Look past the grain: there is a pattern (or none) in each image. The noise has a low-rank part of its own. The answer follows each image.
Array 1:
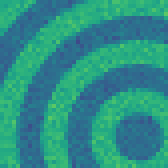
rings round one point
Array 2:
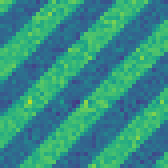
diagonal stripes
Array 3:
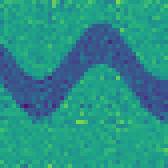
a wavy band
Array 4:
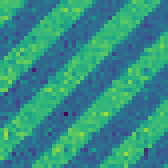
diagonal stripes
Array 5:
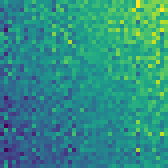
a smooth slope
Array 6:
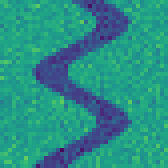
a wavy band
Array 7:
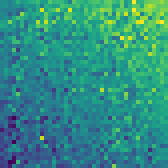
a smooth slope
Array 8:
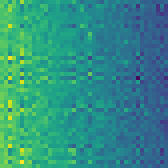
a smooth slope
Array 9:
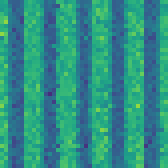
vertical stripes
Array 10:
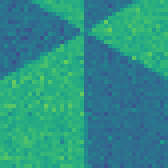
spokes from one point
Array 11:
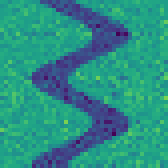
a wavy band
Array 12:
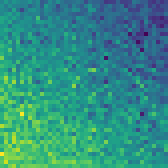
a smooth slope
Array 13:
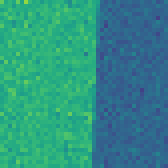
a sharp edge
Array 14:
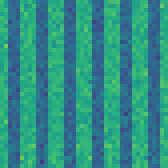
vertical stripes
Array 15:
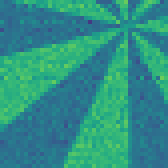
spokes from one point
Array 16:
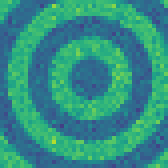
rings round one point
